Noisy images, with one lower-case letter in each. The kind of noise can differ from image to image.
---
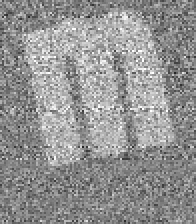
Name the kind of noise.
rows of uneven size
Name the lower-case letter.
m
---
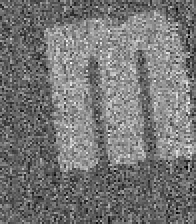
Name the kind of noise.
columns of uneven size
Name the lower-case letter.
m
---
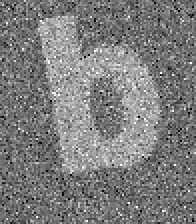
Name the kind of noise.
heavy tails
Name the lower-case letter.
b
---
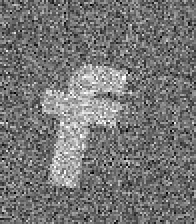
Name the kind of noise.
low rank plus noise
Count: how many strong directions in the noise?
two
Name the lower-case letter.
f
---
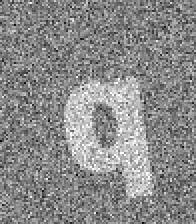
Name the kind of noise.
independent entries
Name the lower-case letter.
q
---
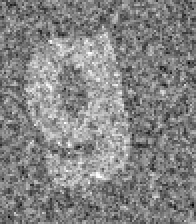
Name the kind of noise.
blotchy
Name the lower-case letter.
g
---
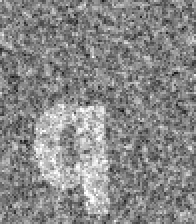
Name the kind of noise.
blotchy
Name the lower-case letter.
q
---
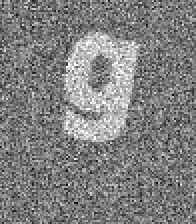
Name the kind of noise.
low rank plus noise
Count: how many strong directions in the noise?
one
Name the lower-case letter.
g
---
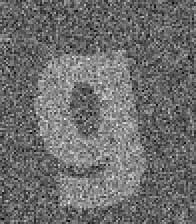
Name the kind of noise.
independent entries
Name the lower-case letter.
g
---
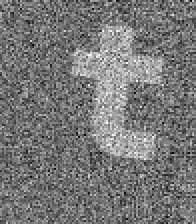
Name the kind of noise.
low rank plus noise
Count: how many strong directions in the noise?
five to eight
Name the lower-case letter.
t
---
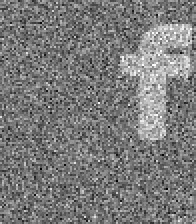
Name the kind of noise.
independent entries
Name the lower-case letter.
f
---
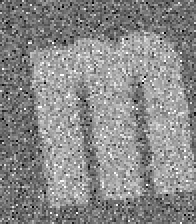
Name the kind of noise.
heavy tails
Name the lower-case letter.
m
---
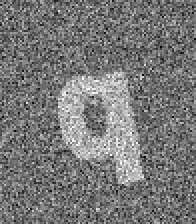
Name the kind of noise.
independent entries
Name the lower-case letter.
q
